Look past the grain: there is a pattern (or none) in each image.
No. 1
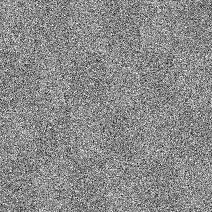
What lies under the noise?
a checkerboard
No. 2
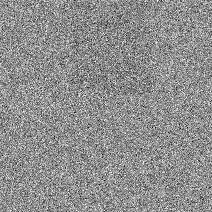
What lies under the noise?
one block
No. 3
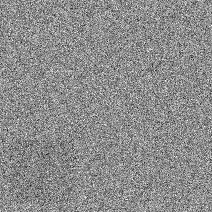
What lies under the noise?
one block
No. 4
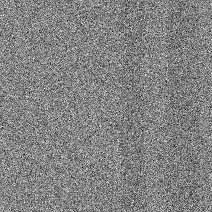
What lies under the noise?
bands of columns
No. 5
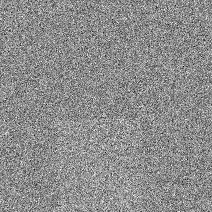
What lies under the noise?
one block
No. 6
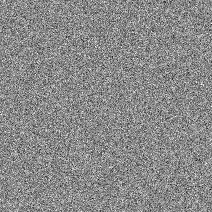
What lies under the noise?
only noise
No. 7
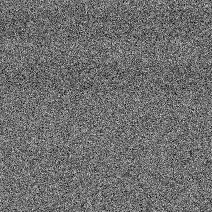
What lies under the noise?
bands of rows
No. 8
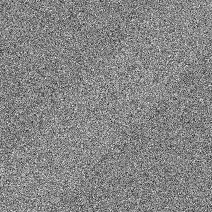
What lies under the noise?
a diagonal band
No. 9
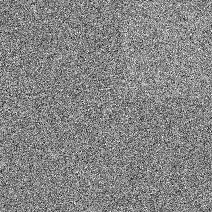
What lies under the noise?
one block
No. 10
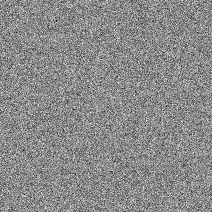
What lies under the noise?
only noise
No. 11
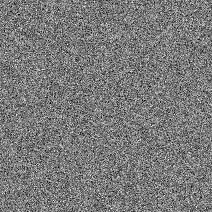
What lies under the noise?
only noise
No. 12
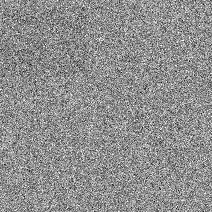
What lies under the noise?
one block
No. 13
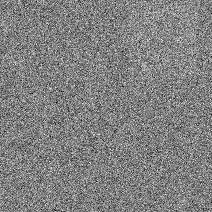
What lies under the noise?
one block
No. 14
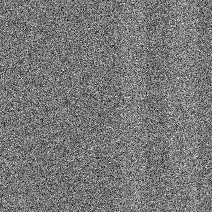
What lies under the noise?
bands of columns
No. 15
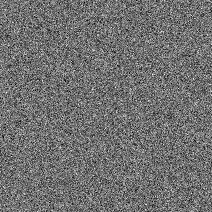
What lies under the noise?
only noise
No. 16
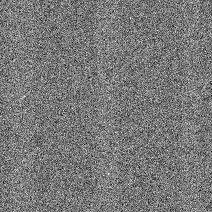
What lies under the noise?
bands of columns
